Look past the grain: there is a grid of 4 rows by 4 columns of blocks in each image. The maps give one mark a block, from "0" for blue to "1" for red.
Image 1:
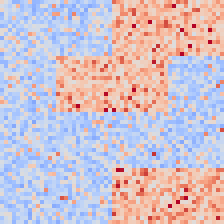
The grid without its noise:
0011
0110
0000
0011
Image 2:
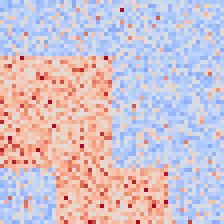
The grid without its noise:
0000
1100
1100
0110
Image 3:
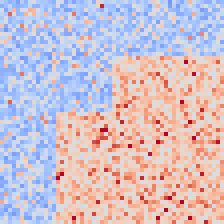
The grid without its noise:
0000
0011
0111
0111
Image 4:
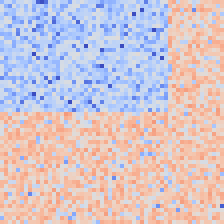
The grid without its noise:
0001
0001
1111
1111
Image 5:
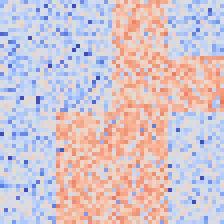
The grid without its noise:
0010
0011
0110
0110
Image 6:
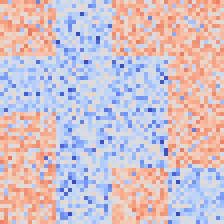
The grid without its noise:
1011
0001
1001
1010
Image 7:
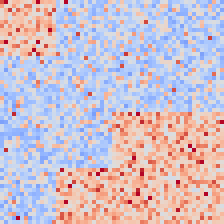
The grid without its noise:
1000
0000
0011
0111
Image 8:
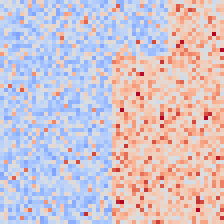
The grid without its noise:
0001
0011
0011
0011
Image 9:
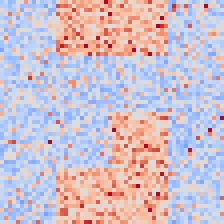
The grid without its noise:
0110
0000
0010
0110
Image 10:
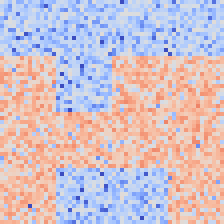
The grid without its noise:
0000
1011
1111
1001
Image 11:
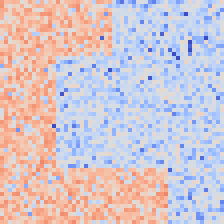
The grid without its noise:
1100
1000
1000
1110
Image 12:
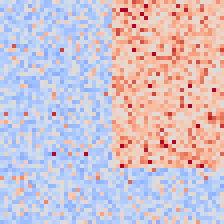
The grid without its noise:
0011
0011
0011
0000
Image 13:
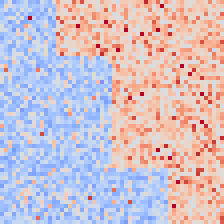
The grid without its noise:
0111
0011
0011
0001
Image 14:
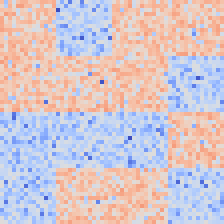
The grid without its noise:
1011
1110
0001
0110
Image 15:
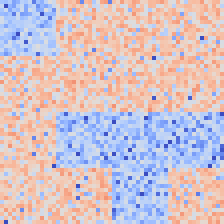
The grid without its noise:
0111
1111
1000
1101
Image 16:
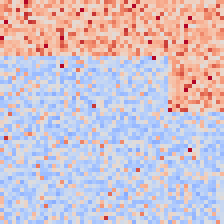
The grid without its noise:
1111
0001
0000
0000
